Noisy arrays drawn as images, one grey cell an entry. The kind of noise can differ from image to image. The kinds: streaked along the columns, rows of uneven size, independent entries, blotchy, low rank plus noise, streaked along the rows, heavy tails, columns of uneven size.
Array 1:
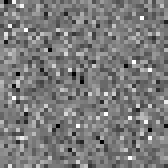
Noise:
heavy tails
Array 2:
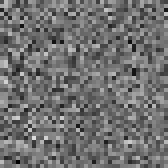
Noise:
low rank plus noise
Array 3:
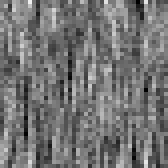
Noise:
streaked along the columns
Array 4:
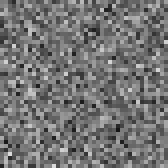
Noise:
independent entries
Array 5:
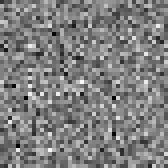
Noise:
independent entries
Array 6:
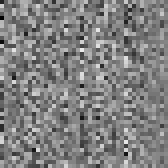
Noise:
columns of uneven size
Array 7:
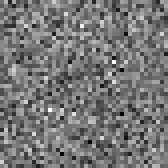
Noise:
independent entries
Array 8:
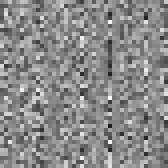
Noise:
columns of uneven size
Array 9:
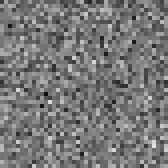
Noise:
independent entries
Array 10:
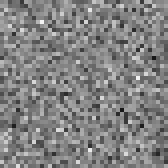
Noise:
independent entries
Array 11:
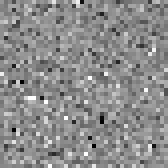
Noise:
heavy tails
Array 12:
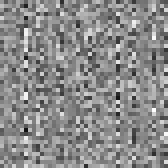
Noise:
columns of uneven size
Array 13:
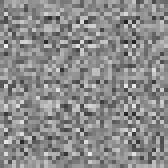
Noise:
low rank plus noise
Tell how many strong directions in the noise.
two
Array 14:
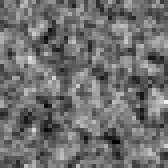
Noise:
blotchy
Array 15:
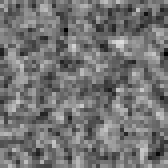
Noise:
blotchy
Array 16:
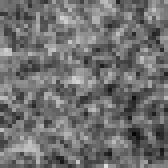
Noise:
blotchy
